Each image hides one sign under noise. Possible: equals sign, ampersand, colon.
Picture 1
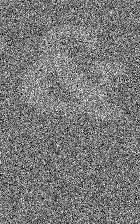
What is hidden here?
light ampersand
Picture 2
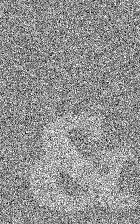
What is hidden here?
light ampersand
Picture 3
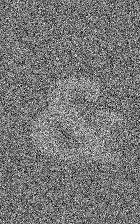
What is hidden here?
light ampersand
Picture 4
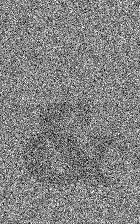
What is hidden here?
dark ampersand
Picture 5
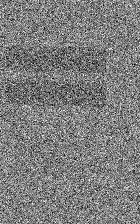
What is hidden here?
dark equals sign
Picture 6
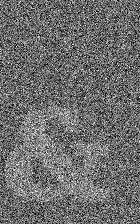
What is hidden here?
light ampersand
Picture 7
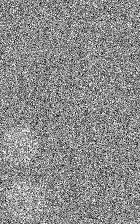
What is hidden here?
light colon, bottom left
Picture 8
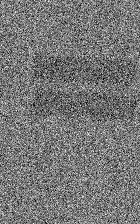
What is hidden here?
dark equals sign
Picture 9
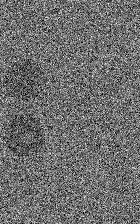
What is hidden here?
dark colon, middle left
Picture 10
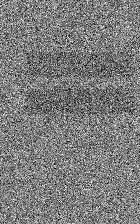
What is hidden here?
dark equals sign
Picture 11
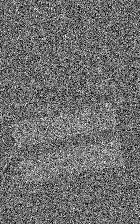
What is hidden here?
light equals sign
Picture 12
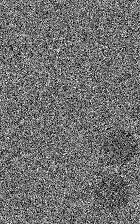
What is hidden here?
dark colon, bottom right
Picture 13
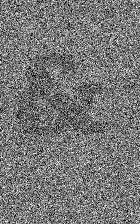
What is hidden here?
dark ampersand
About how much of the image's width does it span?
two thirds
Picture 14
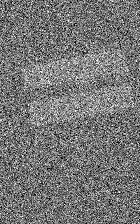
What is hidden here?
light equals sign
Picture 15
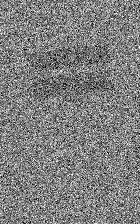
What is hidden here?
dark equals sign
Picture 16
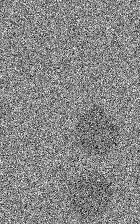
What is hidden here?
dark colon
